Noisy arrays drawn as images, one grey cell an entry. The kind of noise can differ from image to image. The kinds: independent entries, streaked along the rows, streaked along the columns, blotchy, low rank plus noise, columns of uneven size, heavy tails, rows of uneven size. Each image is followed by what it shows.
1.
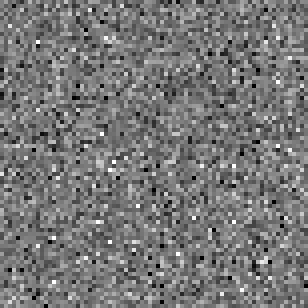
heavy tails
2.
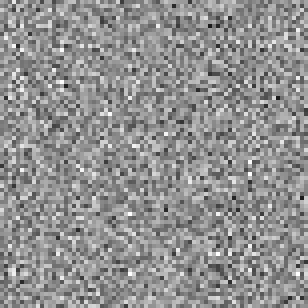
low rank plus noise
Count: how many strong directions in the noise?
two
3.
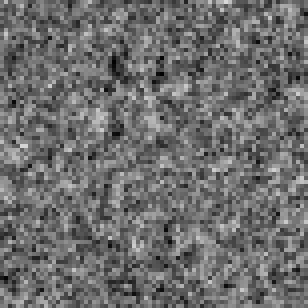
blotchy
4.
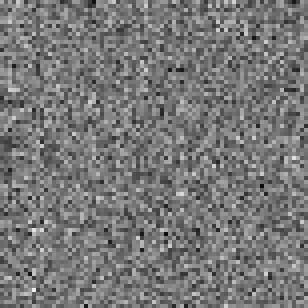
low rank plus noise
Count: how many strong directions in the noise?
two
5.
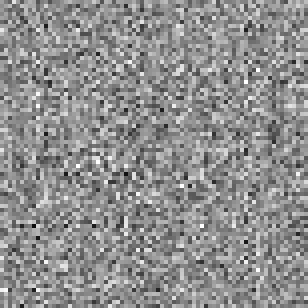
low rank plus noise
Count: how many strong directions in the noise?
five to eight
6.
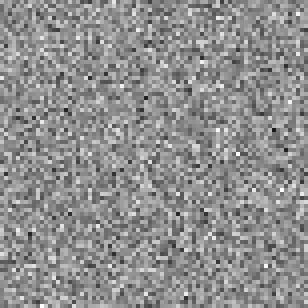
independent entries
